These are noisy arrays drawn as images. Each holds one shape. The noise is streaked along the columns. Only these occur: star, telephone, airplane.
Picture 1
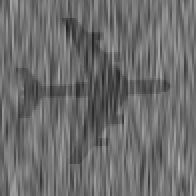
dark airplane
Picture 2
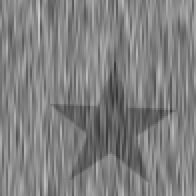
dark star
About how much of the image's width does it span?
two thirds
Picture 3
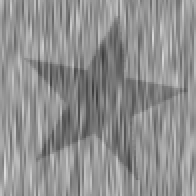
dark star
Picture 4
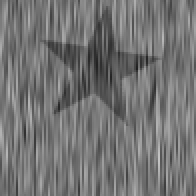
dark star
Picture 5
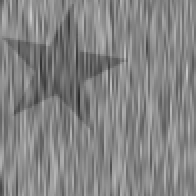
dark star
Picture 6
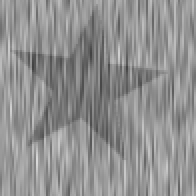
dark star
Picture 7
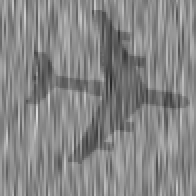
dark airplane
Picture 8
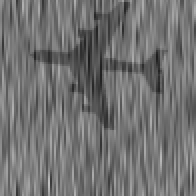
dark airplane
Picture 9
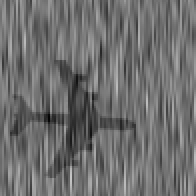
dark airplane
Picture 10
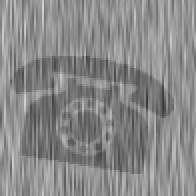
dark telephone
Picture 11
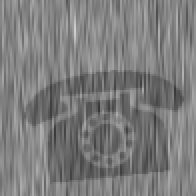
dark telephone
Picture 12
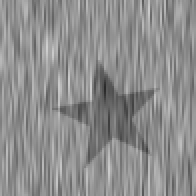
dark star
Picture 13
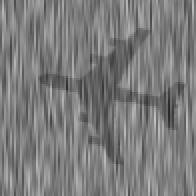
dark airplane
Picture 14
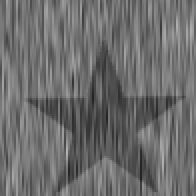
dark star
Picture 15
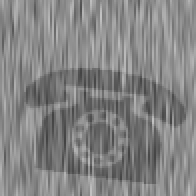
dark telephone
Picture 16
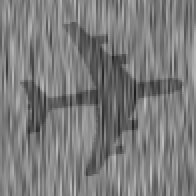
dark airplane
